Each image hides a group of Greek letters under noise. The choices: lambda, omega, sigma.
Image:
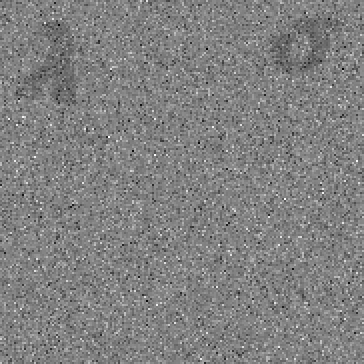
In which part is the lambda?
top left
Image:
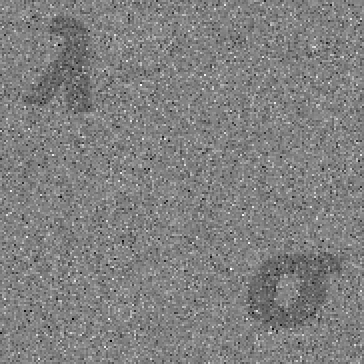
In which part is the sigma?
bottom right
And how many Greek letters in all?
2
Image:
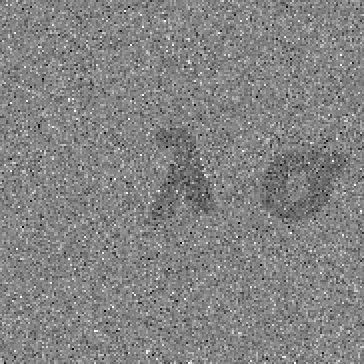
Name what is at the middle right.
sigma
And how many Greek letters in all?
2
